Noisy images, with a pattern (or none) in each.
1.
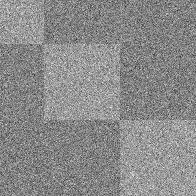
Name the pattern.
blocks along the diagonal
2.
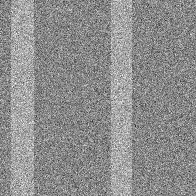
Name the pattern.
bands of columns
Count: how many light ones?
2
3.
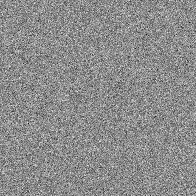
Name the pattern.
only noise
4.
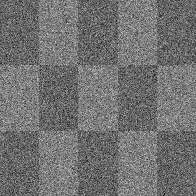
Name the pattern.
a checkerboard
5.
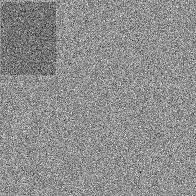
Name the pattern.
one block
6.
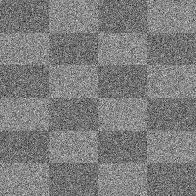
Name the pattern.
a checkerboard
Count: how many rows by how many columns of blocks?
6 by 4
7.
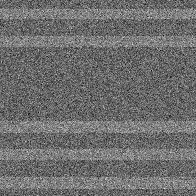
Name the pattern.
bands of rows
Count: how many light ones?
5
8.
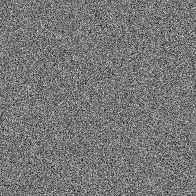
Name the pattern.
only noise
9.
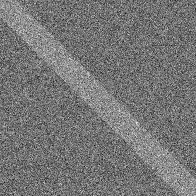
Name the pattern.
a diagonal band
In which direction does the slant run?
top left to bottom right
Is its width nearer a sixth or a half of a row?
a sixth
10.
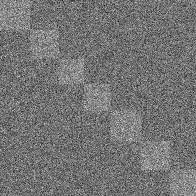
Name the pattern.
blocks along the diagonal
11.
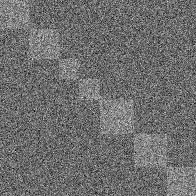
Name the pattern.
blocks along the diagonal
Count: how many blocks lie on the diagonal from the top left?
7
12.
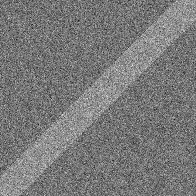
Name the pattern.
a diagonal band
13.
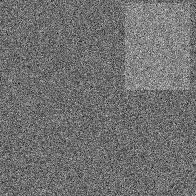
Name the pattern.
one block
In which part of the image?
top right
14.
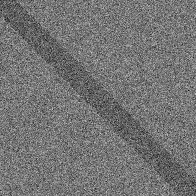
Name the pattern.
a diagonal band
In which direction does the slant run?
top left to bottom right
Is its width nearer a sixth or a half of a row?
a sixth
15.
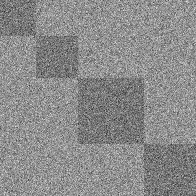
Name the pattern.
blocks along the diagonal
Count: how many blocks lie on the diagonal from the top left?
4
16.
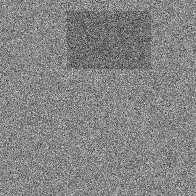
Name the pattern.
one block
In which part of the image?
top middle
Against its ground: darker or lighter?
darker
